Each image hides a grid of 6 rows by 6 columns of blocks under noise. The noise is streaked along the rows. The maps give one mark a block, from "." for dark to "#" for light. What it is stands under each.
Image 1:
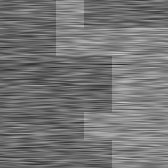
. . # . . .
. . # # # #
. . . . # #
. . . . # #
. . . # # #
. . . . # #
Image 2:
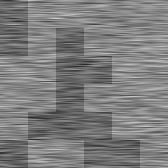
. # # # # #
. # . # # #
# # . . # #
# # . # # #
# . . . # #
. # # . . #
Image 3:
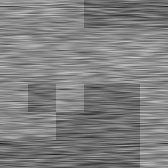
# # # . . .
# # # # # #
# # # # # #
# . # . . #
# # . . . #
. . . . . #
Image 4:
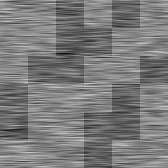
# # . # . #
# # . . # #
# . . # # .
. # # # . #
. # # . . #
# # # . # #
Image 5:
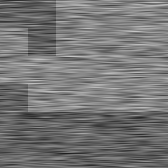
. . # # # #
# . # # # #
# # # # # #
. # # # # #
. . . . . .
. . . . . .
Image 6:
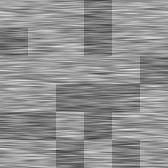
# # # . # #
. # # . # #
# # # # # .
# # . . . #
. . # . # #
# # . # . #
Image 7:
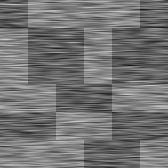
. # # # # .
# . . # . .
# . . # . .
# # . . # #
. . # # . .
# # # . . #
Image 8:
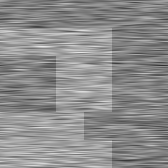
. . . . . .
# # # # . .
. . # # . .
. . # # . .
# # # . . .
# # # # . .
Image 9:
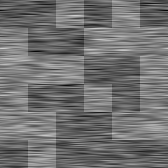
. . # . # .
# . . # # #
# # # . . #
# . . # . #
# # . . # #
. # . . . .
